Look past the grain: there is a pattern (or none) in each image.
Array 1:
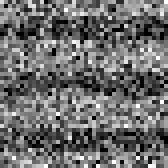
horizontal stripes
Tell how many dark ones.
3
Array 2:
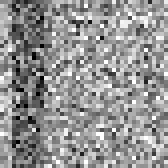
one vertical stripe
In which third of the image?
left
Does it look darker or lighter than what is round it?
darker
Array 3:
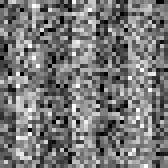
vertical stripes
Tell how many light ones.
3
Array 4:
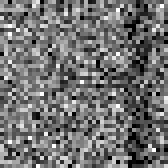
one vertical stripe
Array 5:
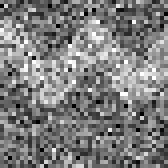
a wavy band
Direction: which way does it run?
left to right
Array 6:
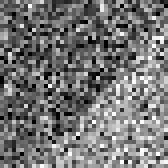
a sharp edge
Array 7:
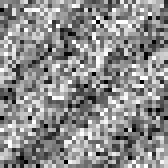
diagonal stripes
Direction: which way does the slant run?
bottom left to top right
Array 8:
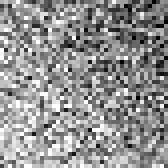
a smooth slope
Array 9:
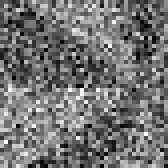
spokes from one point
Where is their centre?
middle right
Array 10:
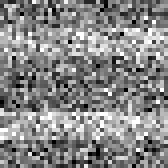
horizontal stripes
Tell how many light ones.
2
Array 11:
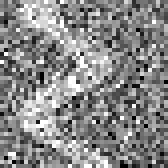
a wavy band
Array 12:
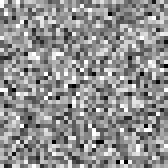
only noise
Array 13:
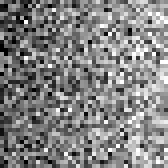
a smooth slope
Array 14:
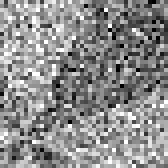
spokes from one point
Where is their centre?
bottom left
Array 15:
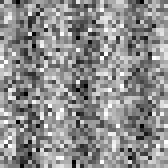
vertical stripes
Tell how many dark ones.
3
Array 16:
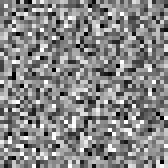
only noise
